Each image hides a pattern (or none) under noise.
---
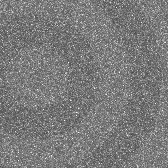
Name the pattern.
rings round one point
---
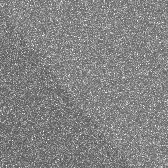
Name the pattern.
a sharp edge
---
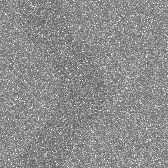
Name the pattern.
a wavy band
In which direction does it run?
top to bottom
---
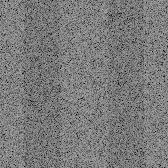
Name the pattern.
vertical stripes
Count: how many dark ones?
2
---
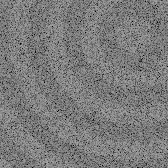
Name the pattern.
rings round one point
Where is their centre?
top right
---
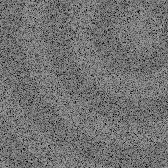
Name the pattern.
rings round one point
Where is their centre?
top right
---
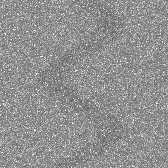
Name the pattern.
a wavy band
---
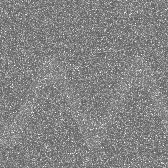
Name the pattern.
a wavy band
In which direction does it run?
left to right
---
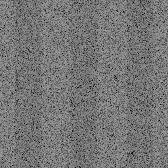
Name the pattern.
vertical stripes
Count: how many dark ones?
3
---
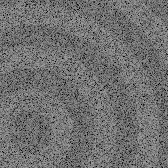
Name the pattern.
rings round one point
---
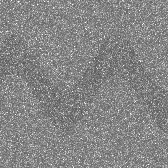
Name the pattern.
a wavy band
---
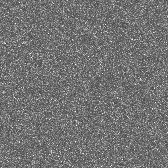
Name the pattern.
only noise
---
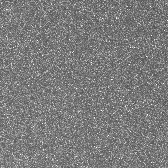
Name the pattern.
a smooth slope
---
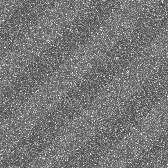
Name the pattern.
diagonal stripes
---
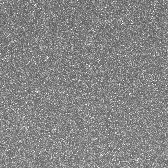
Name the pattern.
a smooth slope
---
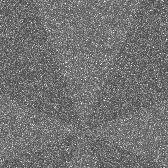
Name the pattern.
spokes from one point
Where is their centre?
bottom middle
